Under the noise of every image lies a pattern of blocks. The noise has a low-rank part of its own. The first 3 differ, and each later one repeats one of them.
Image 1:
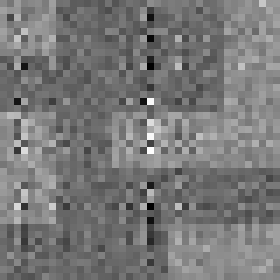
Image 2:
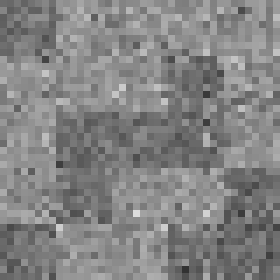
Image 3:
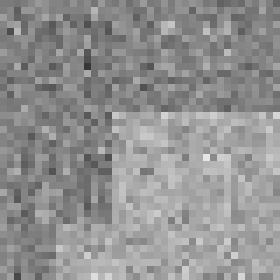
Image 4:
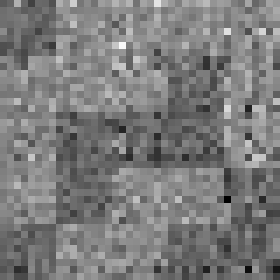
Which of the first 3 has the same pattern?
2
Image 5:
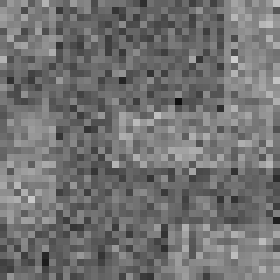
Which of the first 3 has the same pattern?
1
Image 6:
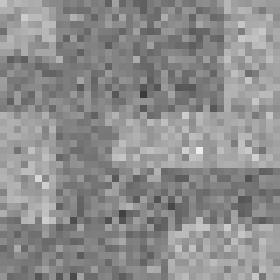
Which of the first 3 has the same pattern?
1
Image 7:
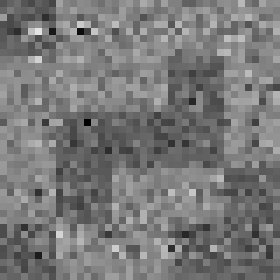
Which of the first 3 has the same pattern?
2
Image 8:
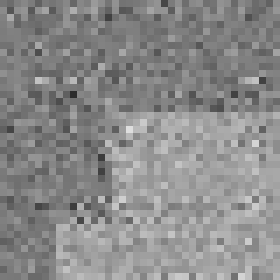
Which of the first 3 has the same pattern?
3
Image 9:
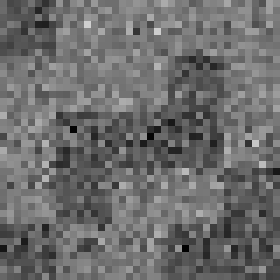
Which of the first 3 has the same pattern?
2
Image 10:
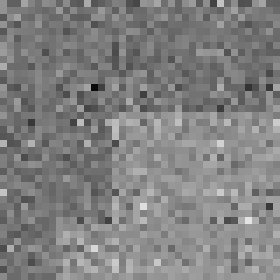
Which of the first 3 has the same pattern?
3
